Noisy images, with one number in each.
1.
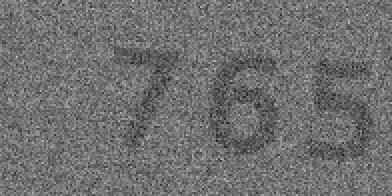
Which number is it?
765
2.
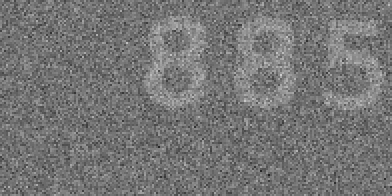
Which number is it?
885
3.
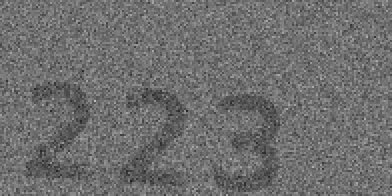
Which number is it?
223
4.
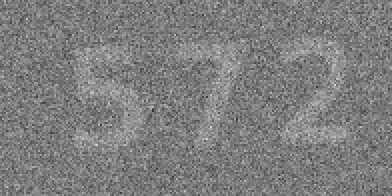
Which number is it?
572
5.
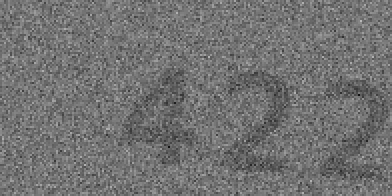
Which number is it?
422
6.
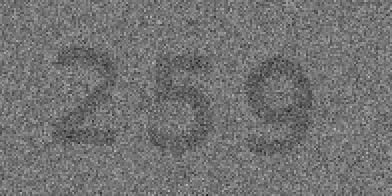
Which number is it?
259
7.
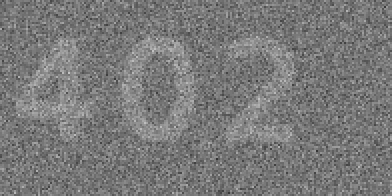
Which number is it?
402
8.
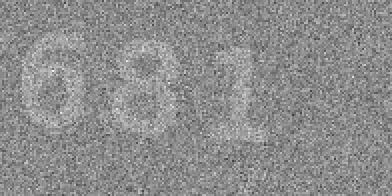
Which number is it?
681
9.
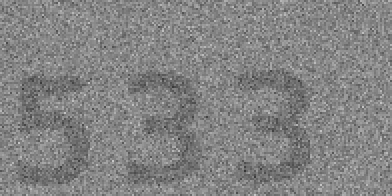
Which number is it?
533
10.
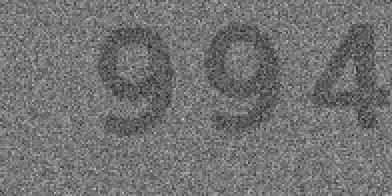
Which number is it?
994
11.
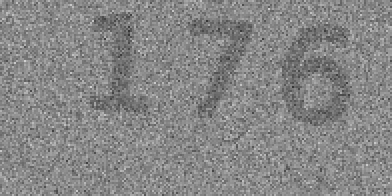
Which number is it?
176
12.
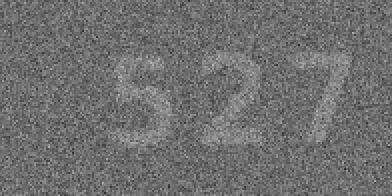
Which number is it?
527
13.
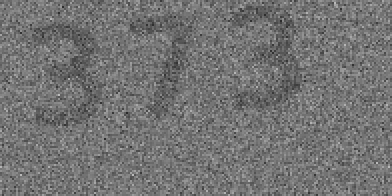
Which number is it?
373
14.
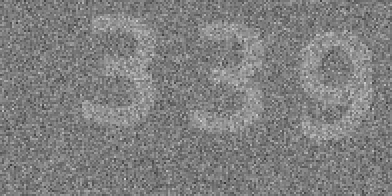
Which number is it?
339
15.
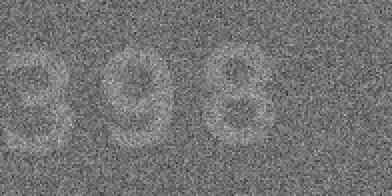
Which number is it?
398
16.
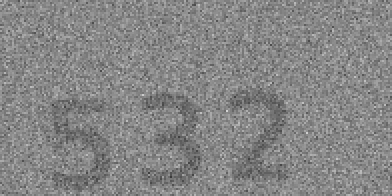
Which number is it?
532
